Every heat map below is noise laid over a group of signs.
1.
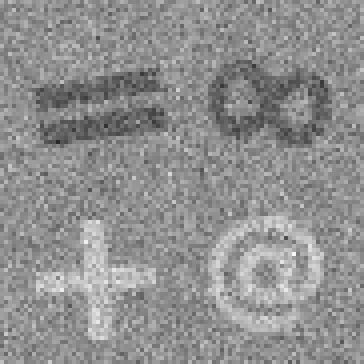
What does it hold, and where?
top left: dark equals sign; top right: dark infinity sign; bottom left: light plus sign; bottom right: light at sign
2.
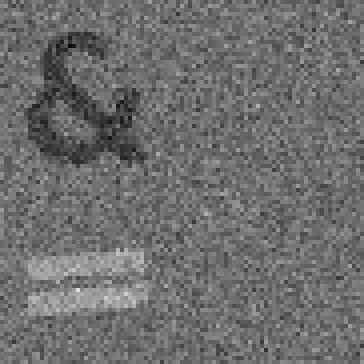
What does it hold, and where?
top left: dark ampersand; bottom left: light equals sign
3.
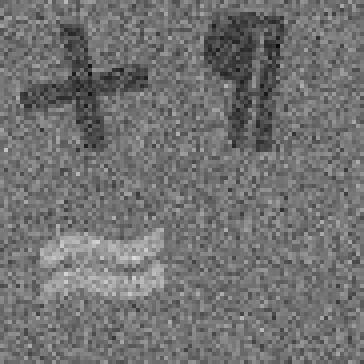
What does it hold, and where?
top left: dark plus sign; top right: dark pilcrow; bottom left: light approximately sign
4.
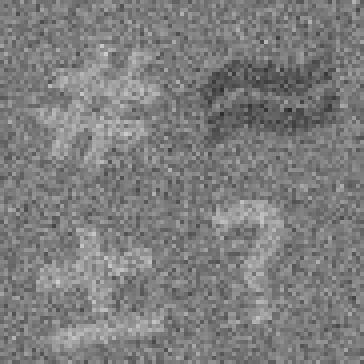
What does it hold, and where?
top left: light hash sign; top right: dark approximately sign; bottom left: light plus-minus sign; bottom right: light question mark
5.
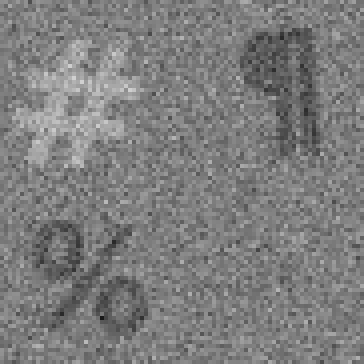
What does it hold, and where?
top left: light hash sign; top right: dark pilcrow; bottom left: dark percent sign
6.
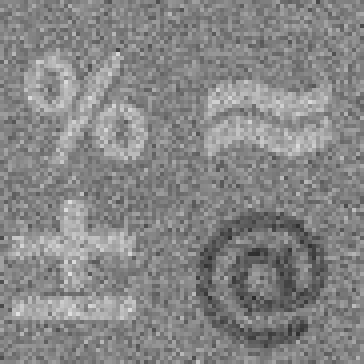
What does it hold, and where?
top left: light percent sign; top right: light approximately sign; bottom left: light plus-minus sign; bottom right: dark at sign
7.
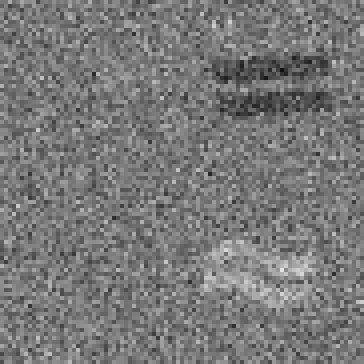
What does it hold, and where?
top right: dark equals sign; bottom right: light approximately sign
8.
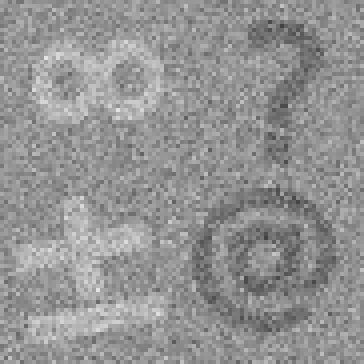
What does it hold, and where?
top left: light infinity sign; top right: dark question mark; bottom left: light plus-minus sign; bottom right: dark at sign
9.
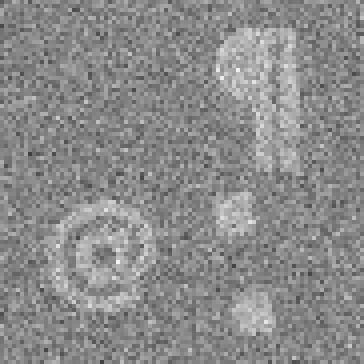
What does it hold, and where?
top right: light pilcrow; bottom left: light at sign; bottom right: light colon
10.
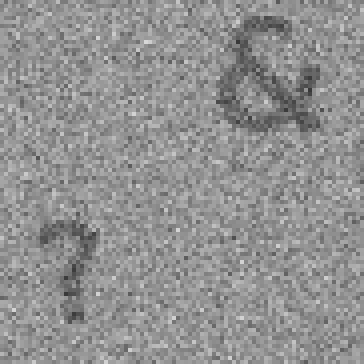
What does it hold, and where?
top right: dark ampersand; bottom left: dark question mark
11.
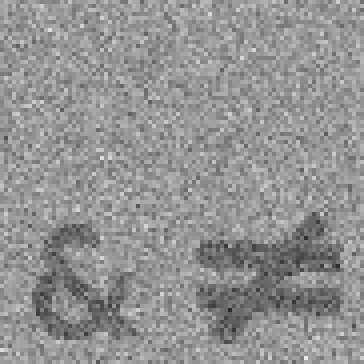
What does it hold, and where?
bottom left: dark ampersand; bottom right: dark not-equal sign
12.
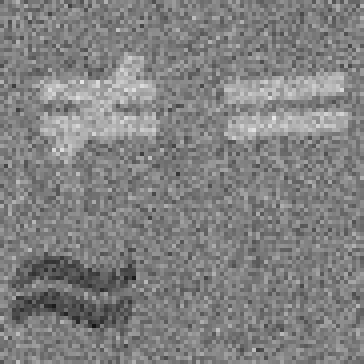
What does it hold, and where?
top left: light not-equal sign; top right: light equals sign; bottom left: dark approximately sign
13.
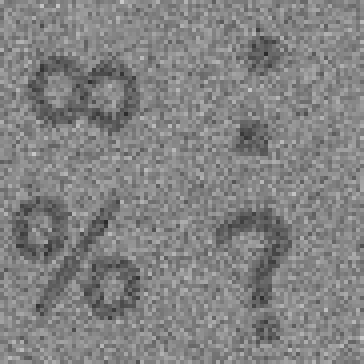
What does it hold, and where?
top left: dark infinity sign; top right: dark colon; bottom left: dark percent sign; bottom right: dark question mark
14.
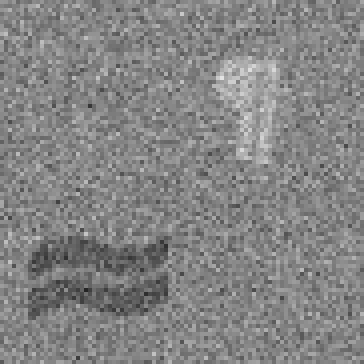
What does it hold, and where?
top right: light pilcrow; bottom left: dark approximately sign
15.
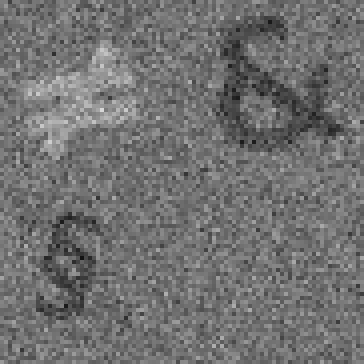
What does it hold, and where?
top left: light not-equal sign; top right: dark ampersand; bottom left: dark section sign
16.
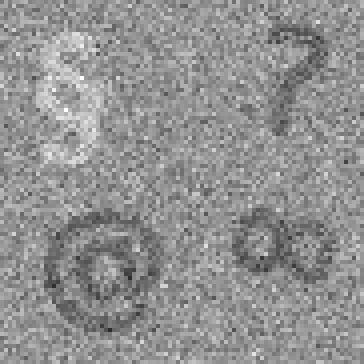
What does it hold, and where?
top left: light section sign; top right: dark question mark; bottom left: dark at sign; bottom right: dark infinity sign
